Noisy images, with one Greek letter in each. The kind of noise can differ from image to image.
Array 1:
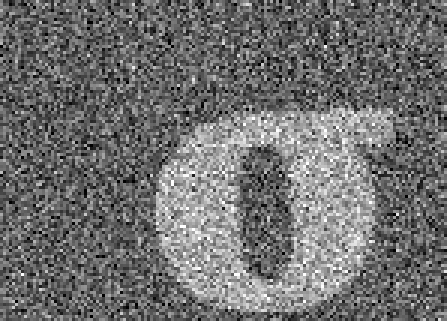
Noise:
low rank plus noise
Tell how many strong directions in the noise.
two
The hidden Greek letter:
sigma
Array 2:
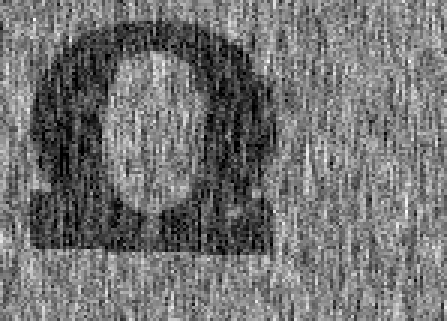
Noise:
streaked along the columns
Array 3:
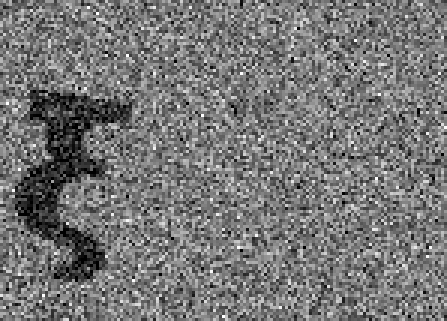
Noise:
independent entries
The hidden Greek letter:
xi
